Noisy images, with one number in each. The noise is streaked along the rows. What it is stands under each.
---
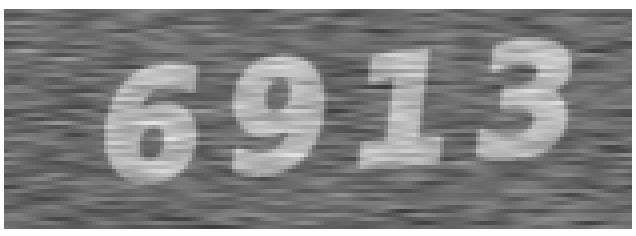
6913
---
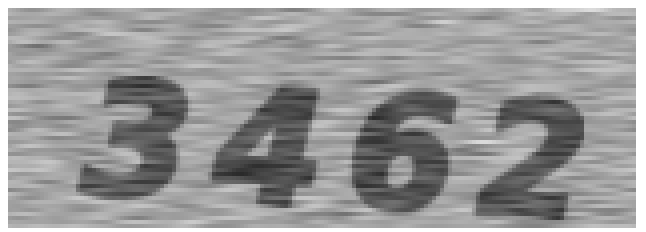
3462
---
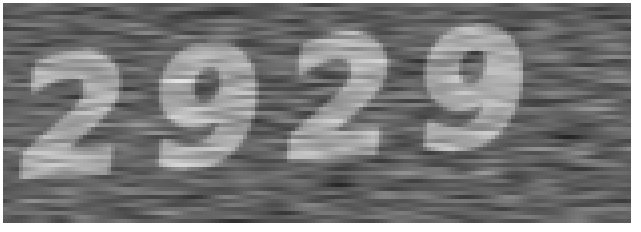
2929
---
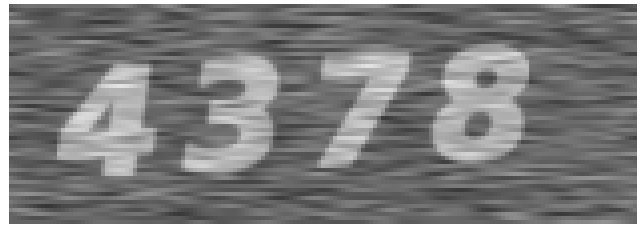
4378
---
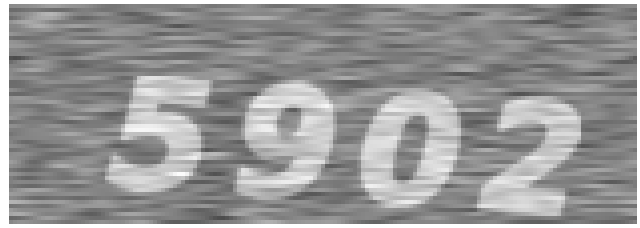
5902
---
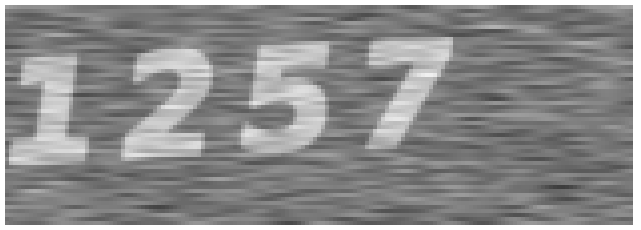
1257
